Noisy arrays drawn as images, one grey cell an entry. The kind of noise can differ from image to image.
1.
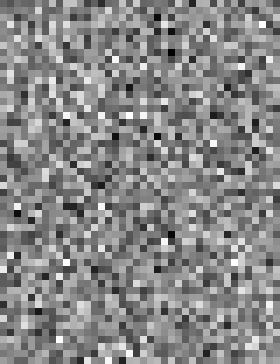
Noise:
independent entries
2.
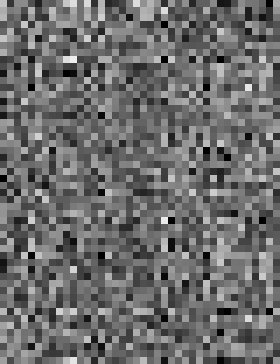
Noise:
low rank plus noise
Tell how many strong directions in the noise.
two
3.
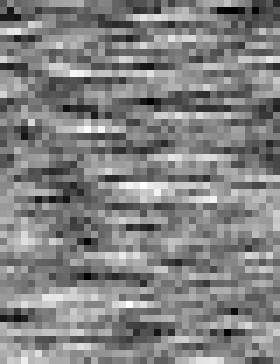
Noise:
streaked along the rows
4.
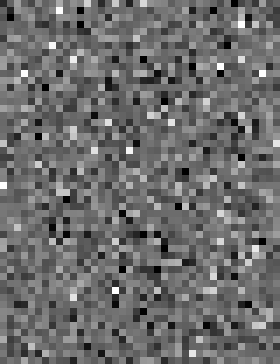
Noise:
heavy tails
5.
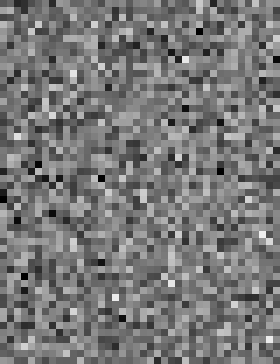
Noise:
independent entries
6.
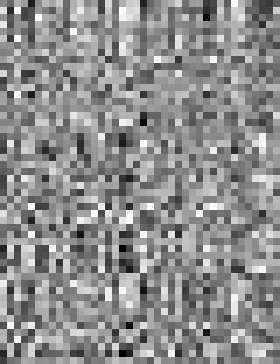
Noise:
low rank plus noise
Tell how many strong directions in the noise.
one
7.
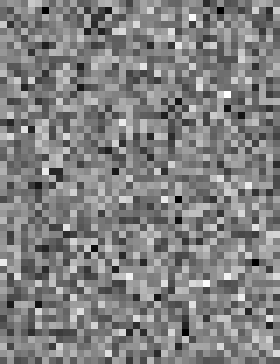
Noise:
independent entries
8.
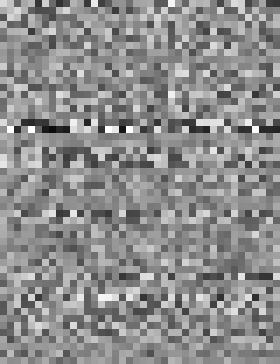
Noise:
rows of uneven size
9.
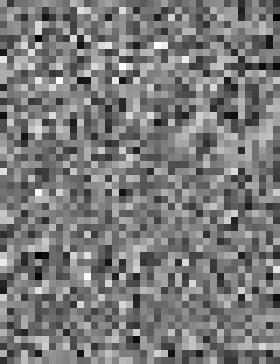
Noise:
low rank plus noise
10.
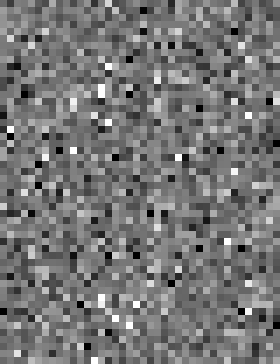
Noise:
heavy tails
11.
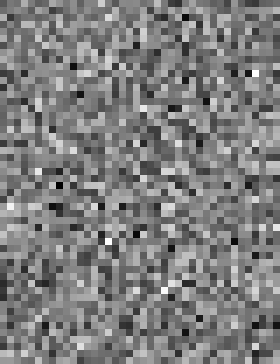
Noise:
low rank plus noise
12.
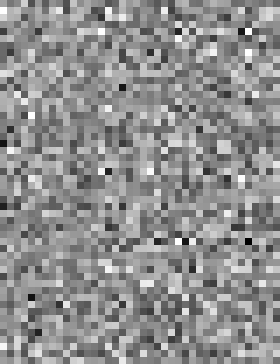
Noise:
low rank plus noise
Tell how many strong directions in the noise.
three or four
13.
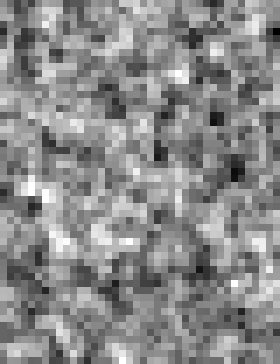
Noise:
blotchy
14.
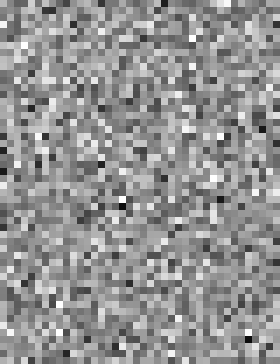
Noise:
independent entries
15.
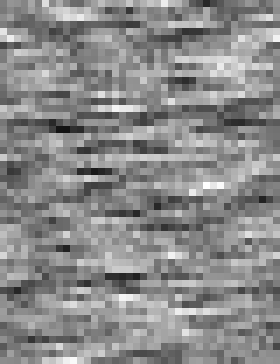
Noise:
streaked along the rows
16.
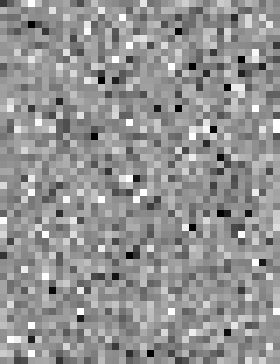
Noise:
heavy tails
